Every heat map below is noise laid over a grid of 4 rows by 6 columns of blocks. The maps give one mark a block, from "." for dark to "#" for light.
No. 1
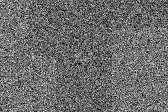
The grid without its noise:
# . . . . .
# . . . # #
# # . . # #
# # . . # #
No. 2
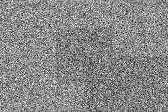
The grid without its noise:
# # # # # #
# # . . # #
# # . . . .
# # # . . .
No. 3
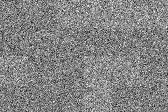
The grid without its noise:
. . # # # #
. . . . . .
# . . # # .
. . . # . .
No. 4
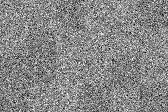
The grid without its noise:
# # . # # .
# . # # # #
. . # # . #
. # # . # .
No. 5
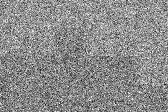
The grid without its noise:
# # # # # #
# # . # # #
. . . . . #
. . . . . .
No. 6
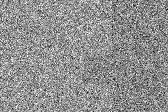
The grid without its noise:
# # # # . .
# # # # . .
# # # . . .
# # # # . .
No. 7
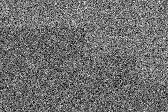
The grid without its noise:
# # # # # #
. . . # # #
. . . . . #
. . . . . .
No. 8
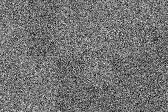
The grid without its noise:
# . # # # #
# . # # # .
# # . # . .
# # . . . .
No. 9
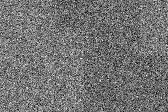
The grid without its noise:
# # . . . #
# # # . . #
# # # . . .
# # # . . .
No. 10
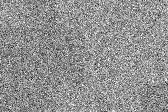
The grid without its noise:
# . # # # #
. . . # # #
. . . # # #
. . # # # .
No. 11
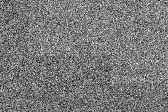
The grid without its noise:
. # # # # #
. # # # # #
. . . . # #
. . . . . .
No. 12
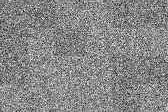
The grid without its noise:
. . # # . .
. # . # # #
. # # # . .
# # # # . #
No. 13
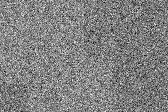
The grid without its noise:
# # # . . .
# # # . . .
# # # # . .
. # # # . .
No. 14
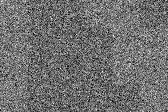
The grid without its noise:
# . . # # .
# . . . # #
# . . . # #
# . . . . #
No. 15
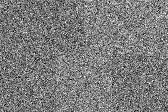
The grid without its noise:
. . . # # #
. . . # # #
. . # # . .
. . # # . .
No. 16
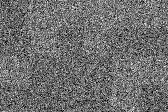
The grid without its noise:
. # # # # #
. # . # . .
# . . . # #
. . . . # .
